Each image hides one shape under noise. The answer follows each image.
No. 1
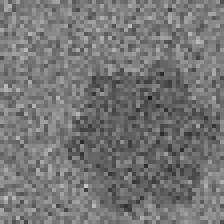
flower
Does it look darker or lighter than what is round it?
darker
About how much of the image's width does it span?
two thirds
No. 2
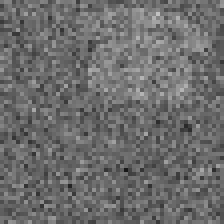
telephone
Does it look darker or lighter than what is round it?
lighter
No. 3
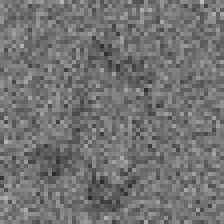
pair of musical notes
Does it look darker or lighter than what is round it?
darker
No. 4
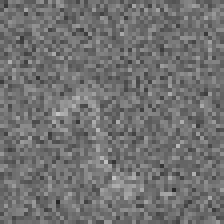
musical note
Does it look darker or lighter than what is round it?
lighter
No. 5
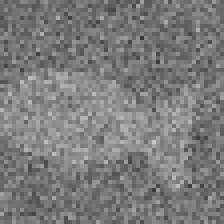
fish
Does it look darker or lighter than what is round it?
lighter
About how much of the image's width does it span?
nearly all
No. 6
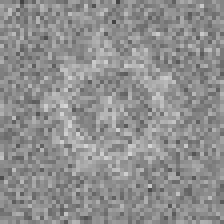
gear
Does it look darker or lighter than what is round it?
lighter
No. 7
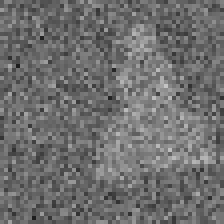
chess pawn
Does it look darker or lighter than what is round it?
lighter
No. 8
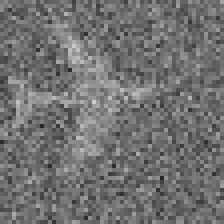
airplane
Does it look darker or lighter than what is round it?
lighter
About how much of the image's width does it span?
two thirds
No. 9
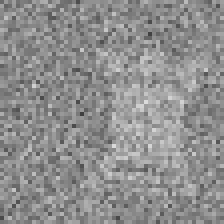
chess rook
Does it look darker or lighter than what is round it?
lighter
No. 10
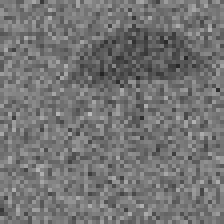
umbrella
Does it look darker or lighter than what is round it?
darker
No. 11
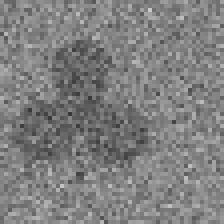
club
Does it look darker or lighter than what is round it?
darker
